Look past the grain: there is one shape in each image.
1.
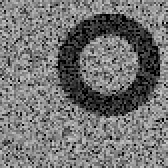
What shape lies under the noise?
ring
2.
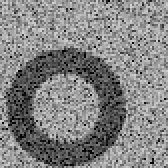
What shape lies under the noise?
ring
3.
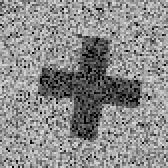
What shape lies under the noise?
cross
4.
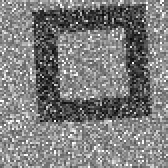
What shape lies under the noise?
square frame
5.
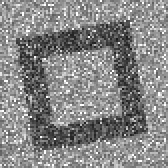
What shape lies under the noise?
square frame
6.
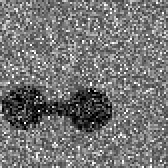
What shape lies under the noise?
dumbbell
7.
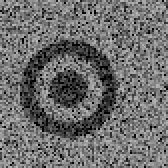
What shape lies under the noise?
bullseye
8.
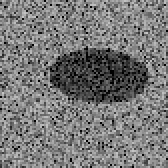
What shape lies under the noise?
ellipse
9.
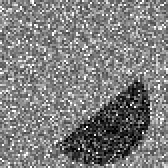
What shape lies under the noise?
half disc
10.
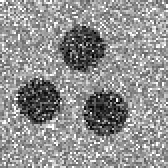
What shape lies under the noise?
three dots
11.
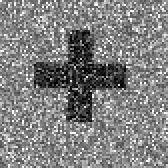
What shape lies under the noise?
cross
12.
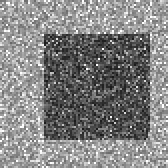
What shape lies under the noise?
square
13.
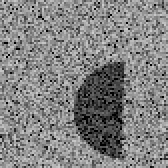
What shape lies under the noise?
half disc
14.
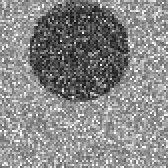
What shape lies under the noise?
disc
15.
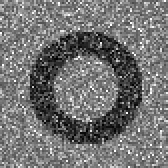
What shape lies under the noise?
ring
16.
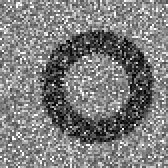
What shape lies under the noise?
ring
